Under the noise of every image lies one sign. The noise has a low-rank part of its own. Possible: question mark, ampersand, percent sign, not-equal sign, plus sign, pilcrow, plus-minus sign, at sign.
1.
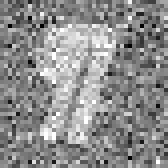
light pilcrow
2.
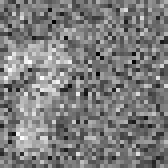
light question mark
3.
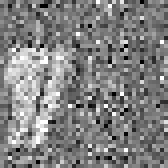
light pilcrow
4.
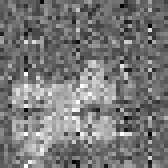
light not-equal sign
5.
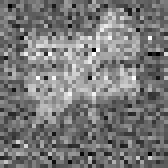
light not-equal sign
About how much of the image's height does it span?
two thirds
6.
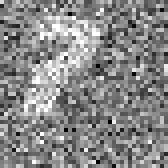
light question mark
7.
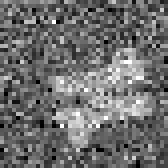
light not-equal sign
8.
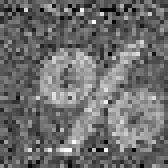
light percent sign
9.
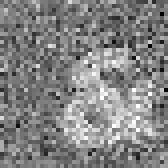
light ampersand
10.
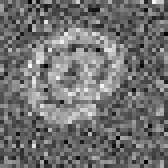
light at sign
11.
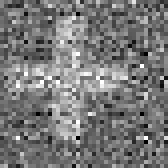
light plus sign
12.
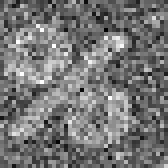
light percent sign
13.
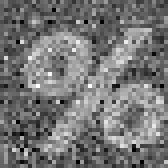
light percent sign
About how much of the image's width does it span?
nearly all
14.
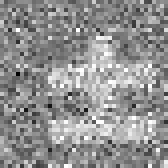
light plus-minus sign
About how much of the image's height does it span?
two thirds
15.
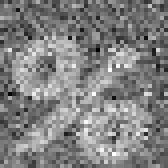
light percent sign
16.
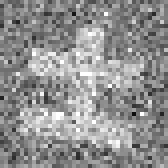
light plus-minus sign
